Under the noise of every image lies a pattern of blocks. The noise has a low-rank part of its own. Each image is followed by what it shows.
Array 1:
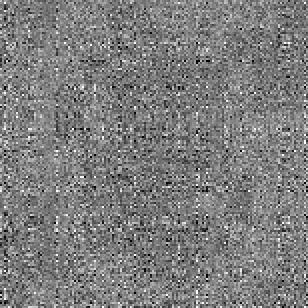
the same after a half turn
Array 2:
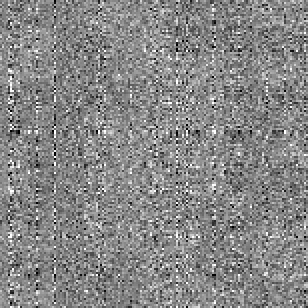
the same after a half turn
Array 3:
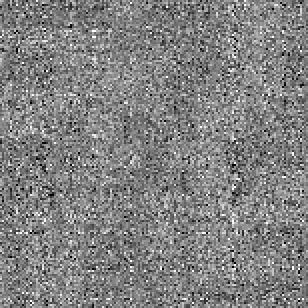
the same after a half turn
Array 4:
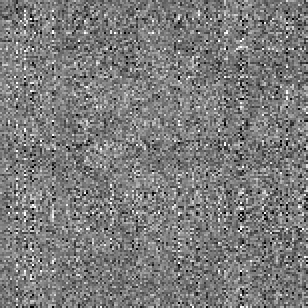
top and bottom mirror each other
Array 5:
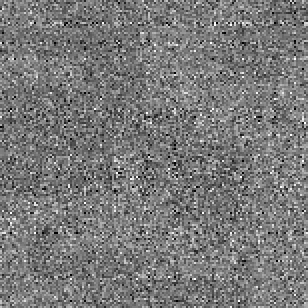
no symmetry
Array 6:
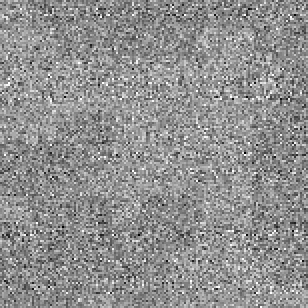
mirrored about the diagonal from the bottom left
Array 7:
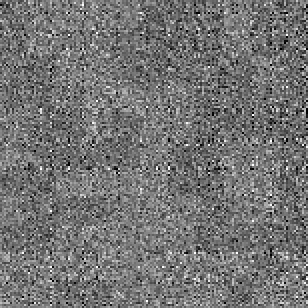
no symmetry
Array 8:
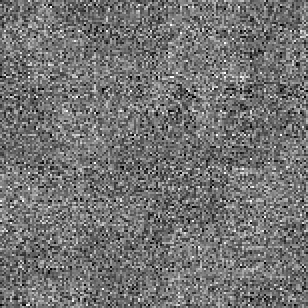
mirrored about the diagonal from the top left
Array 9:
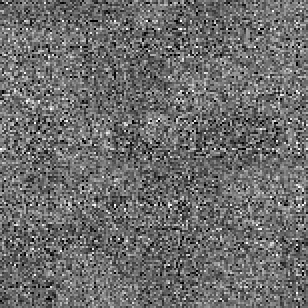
no symmetry
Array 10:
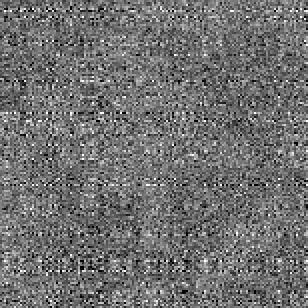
mirrored about the diagonal from the top left
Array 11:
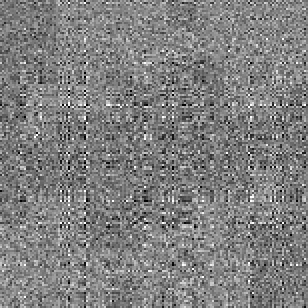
the same after a half turn
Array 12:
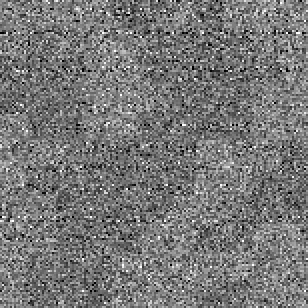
no symmetry
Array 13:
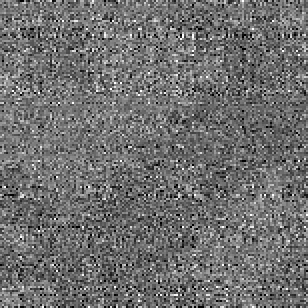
mirrored about the diagonal from the top left
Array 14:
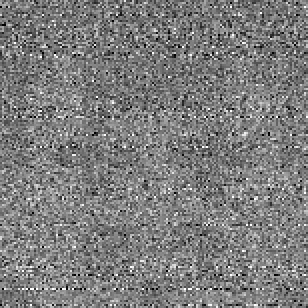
left and right mirror each other
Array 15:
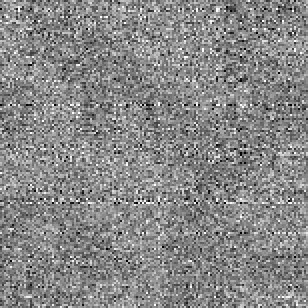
no symmetry
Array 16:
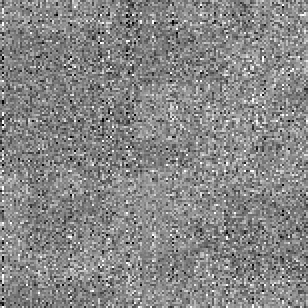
no symmetry
